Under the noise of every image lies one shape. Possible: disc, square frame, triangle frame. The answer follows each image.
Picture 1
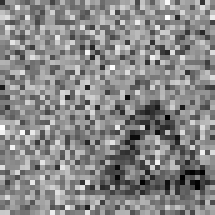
triangle frame
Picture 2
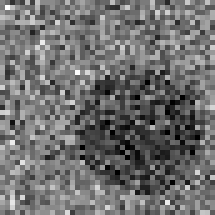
disc
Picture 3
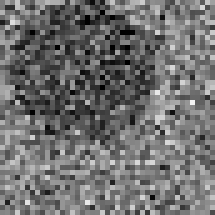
disc
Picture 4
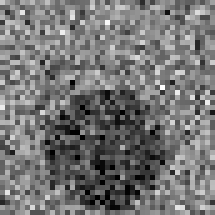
disc
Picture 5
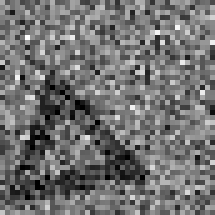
triangle frame
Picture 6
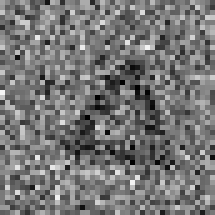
triangle frame
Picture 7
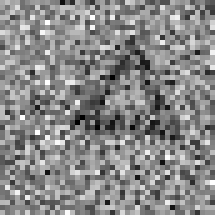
triangle frame
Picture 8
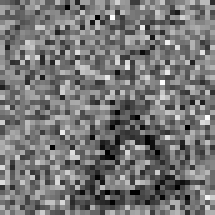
triangle frame
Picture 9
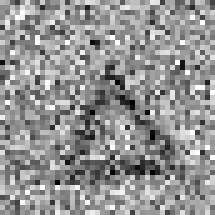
triangle frame
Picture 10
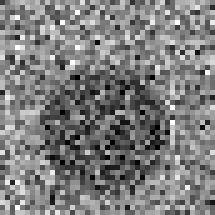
disc
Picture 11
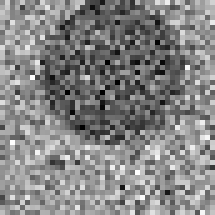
disc
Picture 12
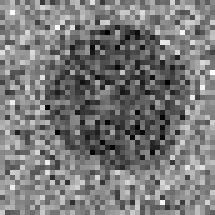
disc
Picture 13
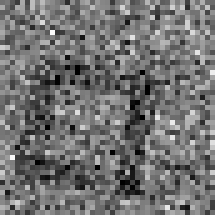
square frame
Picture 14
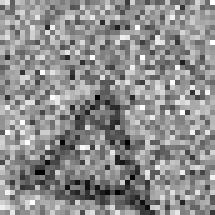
triangle frame
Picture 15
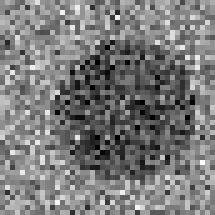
disc
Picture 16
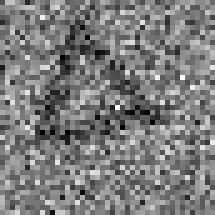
triangle frame
